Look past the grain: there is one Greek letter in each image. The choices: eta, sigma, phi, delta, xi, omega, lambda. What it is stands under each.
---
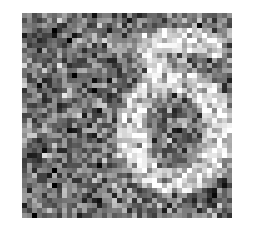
delta
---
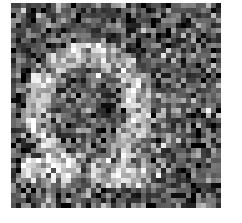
omega
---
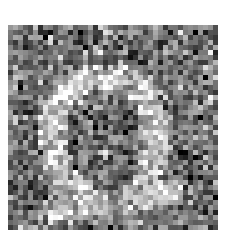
omega
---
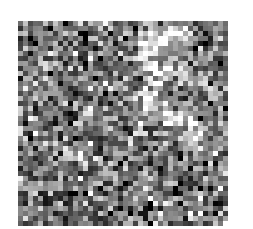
xi
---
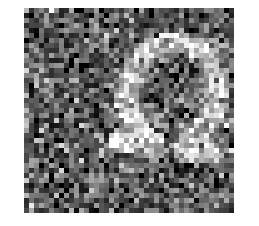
omega
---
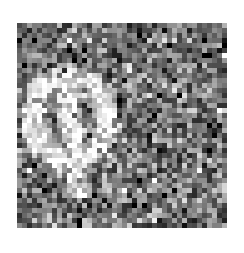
phi
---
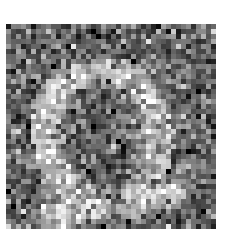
omega
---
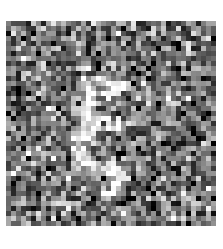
xi
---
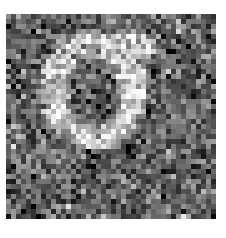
sigma
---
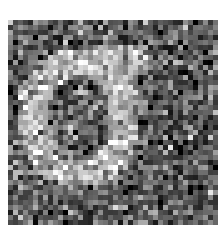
sigma
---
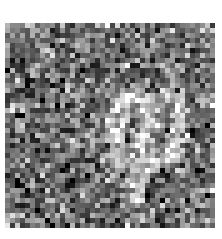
phi
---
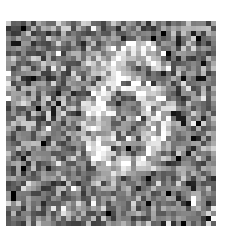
delta
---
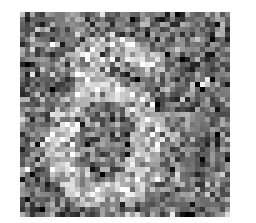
delta
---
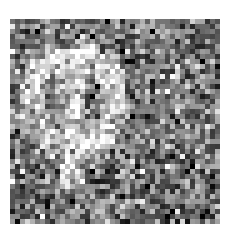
phi
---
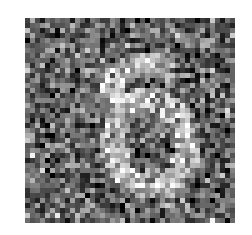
delta
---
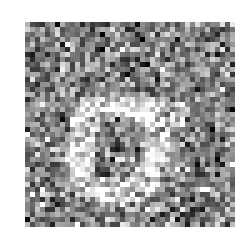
sigma
